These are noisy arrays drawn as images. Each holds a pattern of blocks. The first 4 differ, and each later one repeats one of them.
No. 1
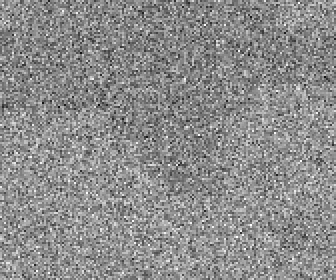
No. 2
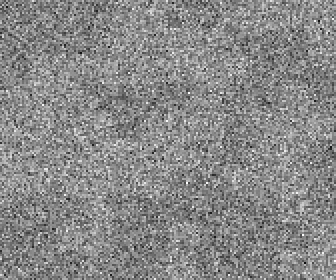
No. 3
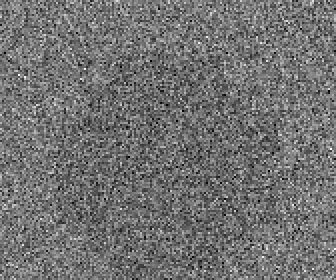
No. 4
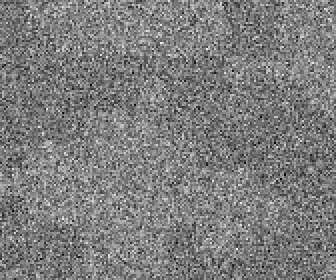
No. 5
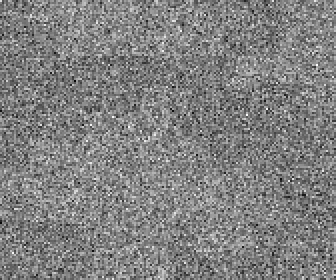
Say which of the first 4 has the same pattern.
4
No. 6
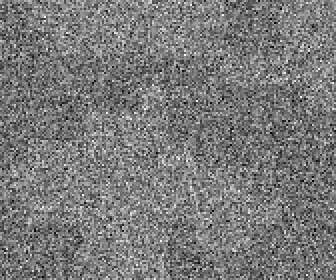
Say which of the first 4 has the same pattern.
4
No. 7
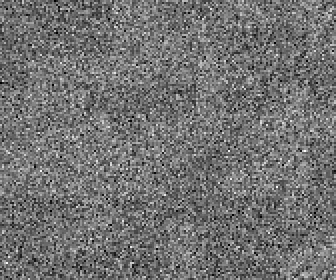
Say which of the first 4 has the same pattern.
2
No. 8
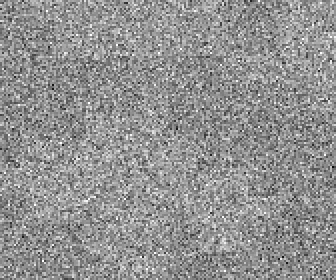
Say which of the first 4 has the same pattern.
4
